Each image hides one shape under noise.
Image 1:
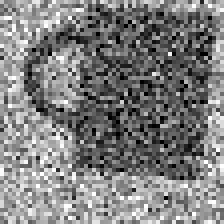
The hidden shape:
cup
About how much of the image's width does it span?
nearly all
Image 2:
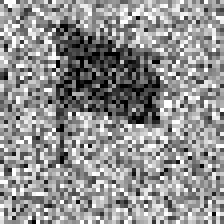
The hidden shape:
flag
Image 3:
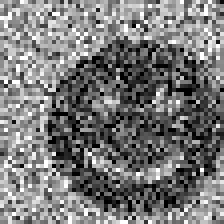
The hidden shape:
smiling face
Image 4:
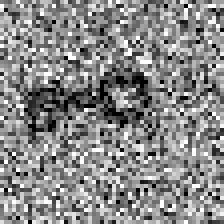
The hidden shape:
key
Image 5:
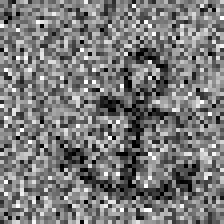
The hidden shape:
anchor
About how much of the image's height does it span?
two thirds
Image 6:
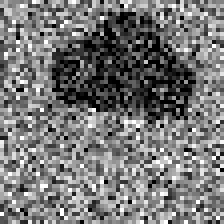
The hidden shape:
cloud
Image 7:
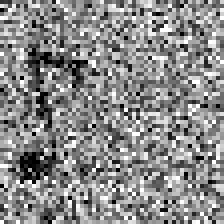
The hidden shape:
musical note
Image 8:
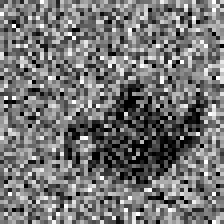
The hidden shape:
teapot
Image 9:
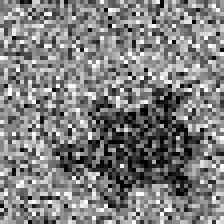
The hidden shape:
turtle
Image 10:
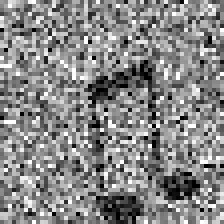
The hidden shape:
pair of musical notes
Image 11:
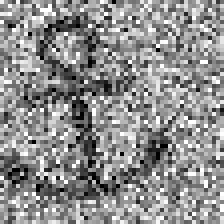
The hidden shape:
anchor
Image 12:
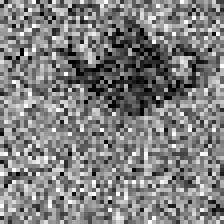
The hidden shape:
teapot
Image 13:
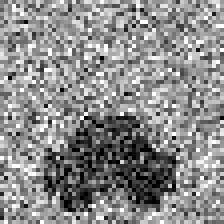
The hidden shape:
car
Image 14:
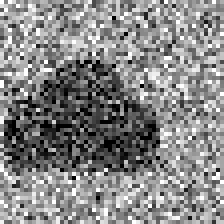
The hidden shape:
cloud
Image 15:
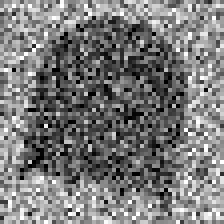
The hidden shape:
ghost
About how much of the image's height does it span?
nearly all
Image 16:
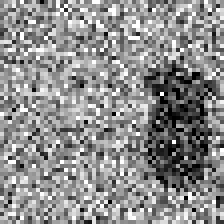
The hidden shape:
footprint
